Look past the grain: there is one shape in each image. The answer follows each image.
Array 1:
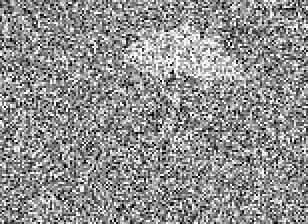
umbrella
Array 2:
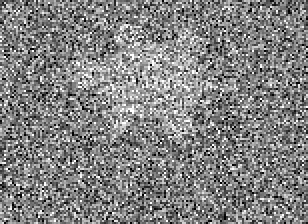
turtle
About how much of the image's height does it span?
half
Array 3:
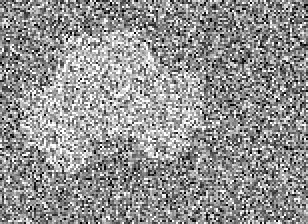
car
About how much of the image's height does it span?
two thirds
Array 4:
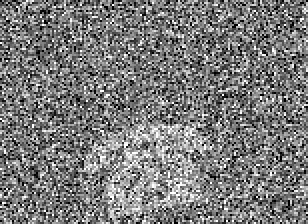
telephone
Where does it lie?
bottom middle
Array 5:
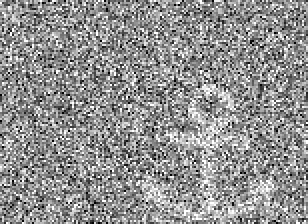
anchor
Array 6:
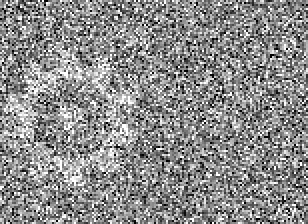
gear
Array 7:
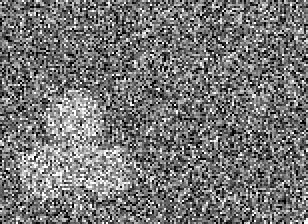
club
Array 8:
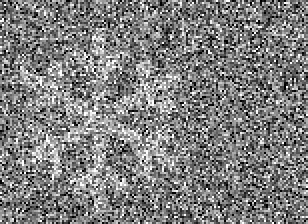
snowflake
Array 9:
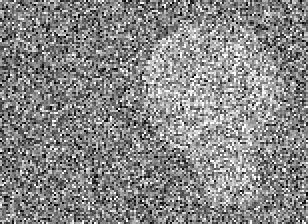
light bulb
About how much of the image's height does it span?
nearly all
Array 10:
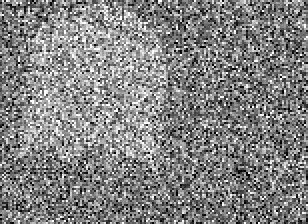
ghost
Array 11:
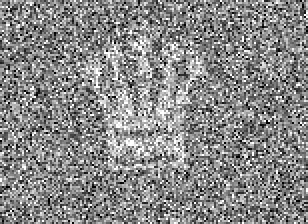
chess queen
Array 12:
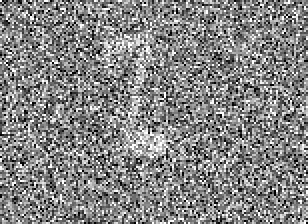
musical note
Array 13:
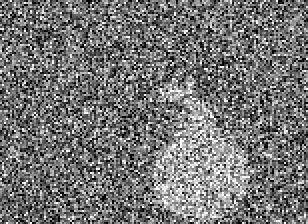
pear
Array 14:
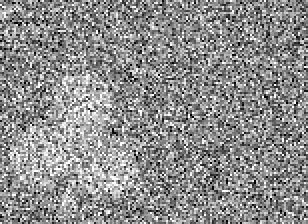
club
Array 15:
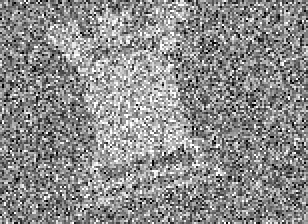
chess rook
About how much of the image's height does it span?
nearly all
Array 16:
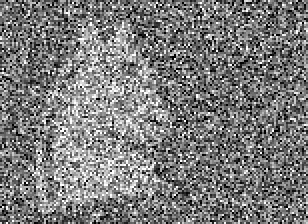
chess knight
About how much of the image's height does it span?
nearly all
